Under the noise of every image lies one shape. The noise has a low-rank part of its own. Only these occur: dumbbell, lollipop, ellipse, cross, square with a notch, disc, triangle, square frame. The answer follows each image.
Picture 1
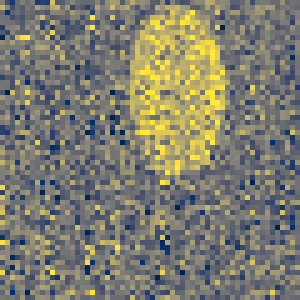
ellipse
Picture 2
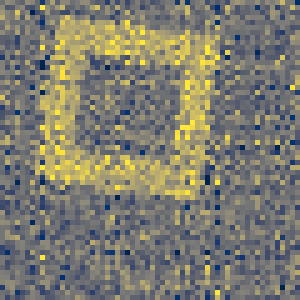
square frame
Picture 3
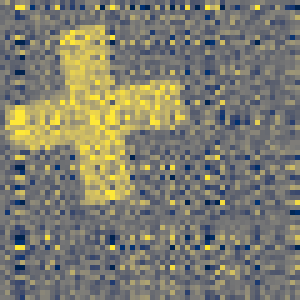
cross
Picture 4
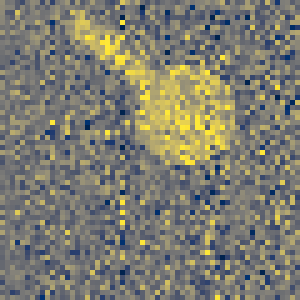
lollipop
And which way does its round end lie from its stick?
down and right
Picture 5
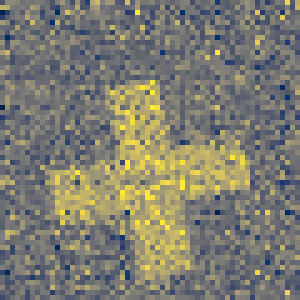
cross
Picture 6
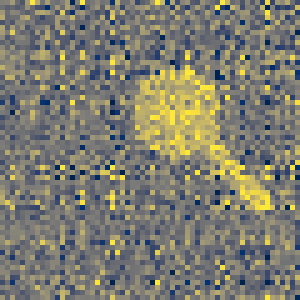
lollipop
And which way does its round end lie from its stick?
up and left
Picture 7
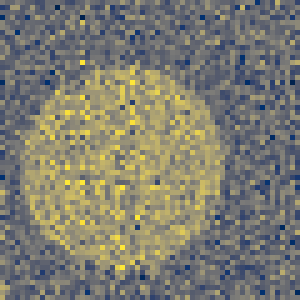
disc
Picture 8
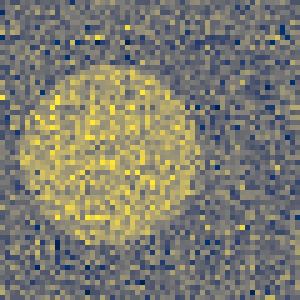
disc
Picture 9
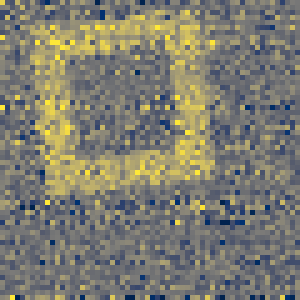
square frame
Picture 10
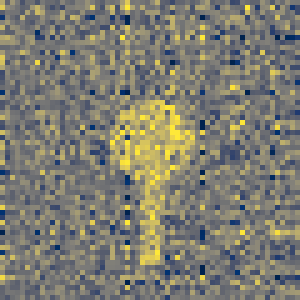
lollipop
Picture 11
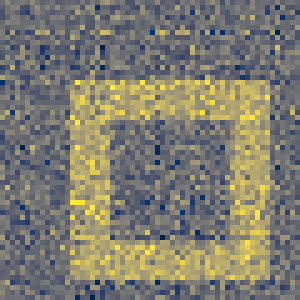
square frame
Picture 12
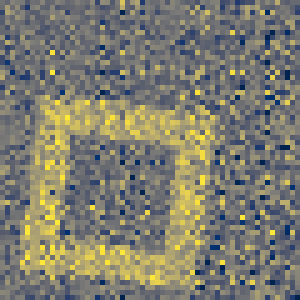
square frame
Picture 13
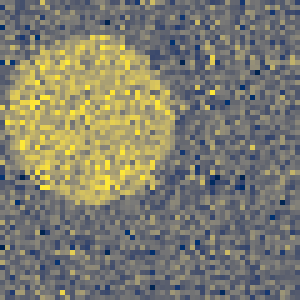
disc
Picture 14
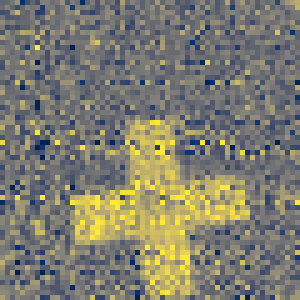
cross
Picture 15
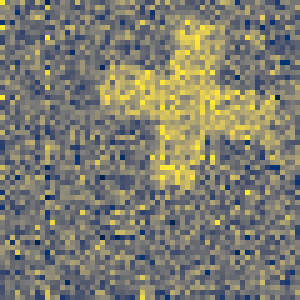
cross
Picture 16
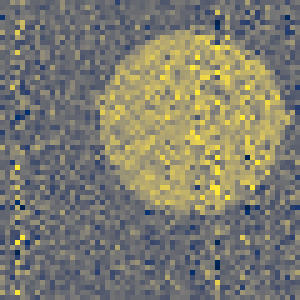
disc
